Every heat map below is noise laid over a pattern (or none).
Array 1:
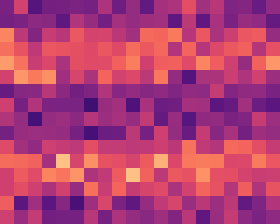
horizontal stripes
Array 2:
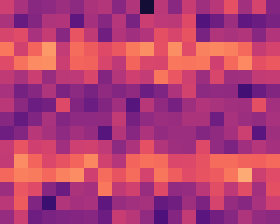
horizontal stripes
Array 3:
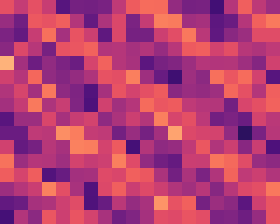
diagonal stripes
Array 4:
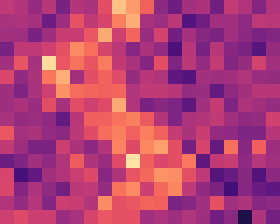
a wavy band
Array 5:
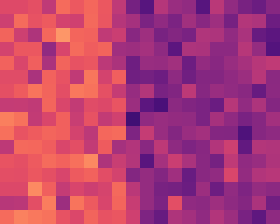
a sharp edge
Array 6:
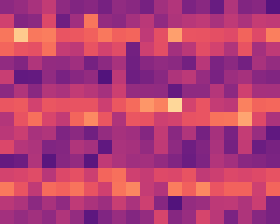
horizontal stripes
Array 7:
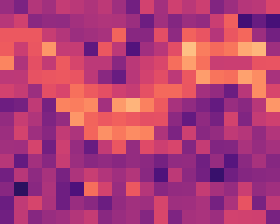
a wavy band
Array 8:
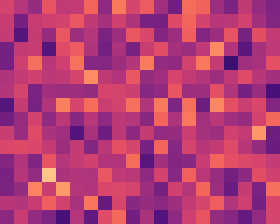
only noise
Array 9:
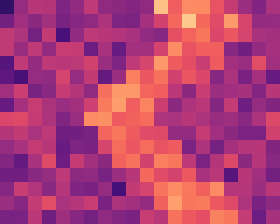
a wavy band
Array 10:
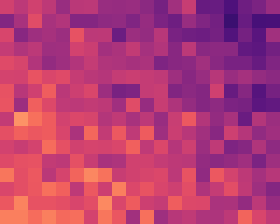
a smooth slope
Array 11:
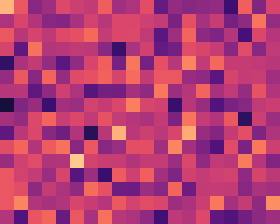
only noise
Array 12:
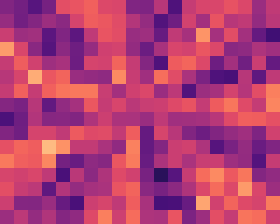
spokes from one point
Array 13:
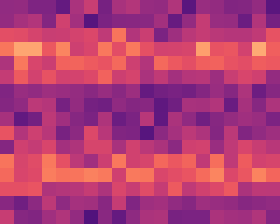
horizontal stripes
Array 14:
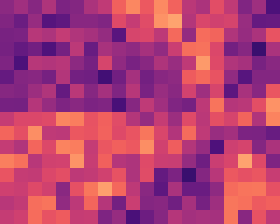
spokes from one point
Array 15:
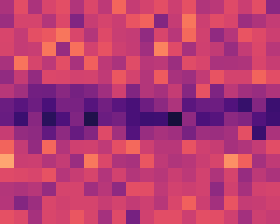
one horizontal stripe
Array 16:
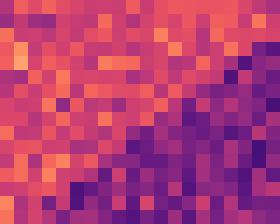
a sharp edge
